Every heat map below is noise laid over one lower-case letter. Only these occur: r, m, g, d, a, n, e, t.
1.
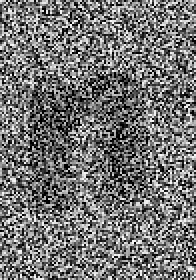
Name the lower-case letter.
n
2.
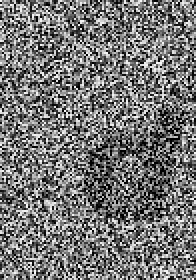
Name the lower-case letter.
d
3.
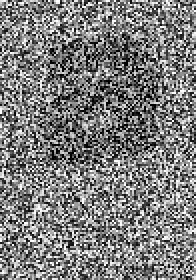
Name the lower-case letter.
a
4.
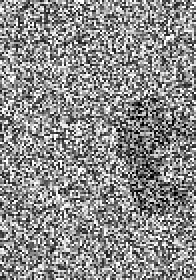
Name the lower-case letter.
t
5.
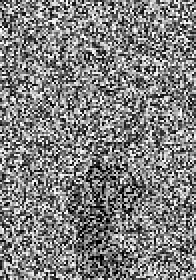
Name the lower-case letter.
t
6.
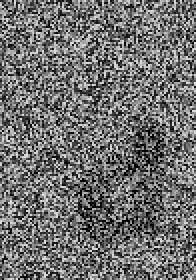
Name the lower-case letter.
d
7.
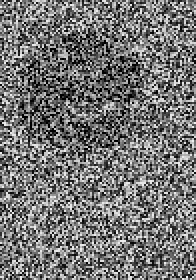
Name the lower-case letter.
e
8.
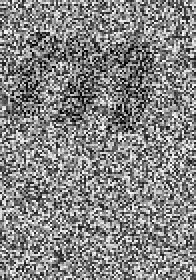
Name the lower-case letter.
m
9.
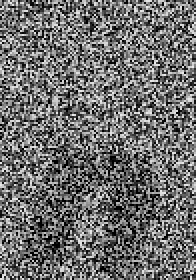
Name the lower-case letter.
n
